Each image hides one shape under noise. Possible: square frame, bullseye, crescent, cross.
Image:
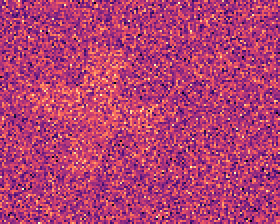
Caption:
light cross
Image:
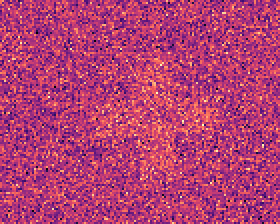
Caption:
light cross
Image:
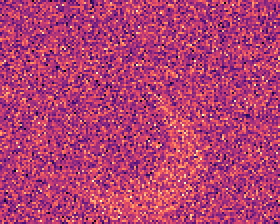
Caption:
light crescent
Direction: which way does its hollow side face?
up and left
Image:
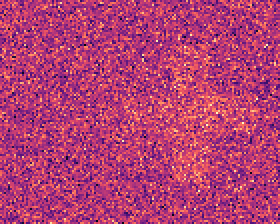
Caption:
light cross
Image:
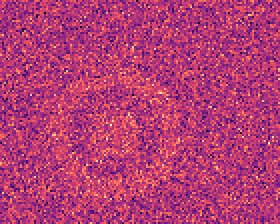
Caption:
light bullseye
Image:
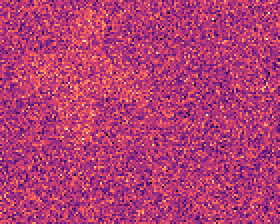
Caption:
light cross
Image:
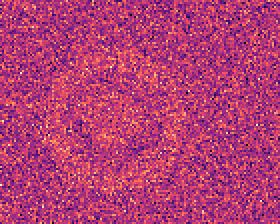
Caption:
light bullseye
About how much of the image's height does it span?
two thirds
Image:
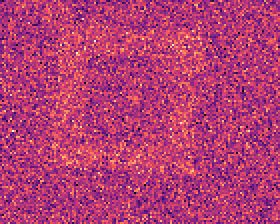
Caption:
light square frame
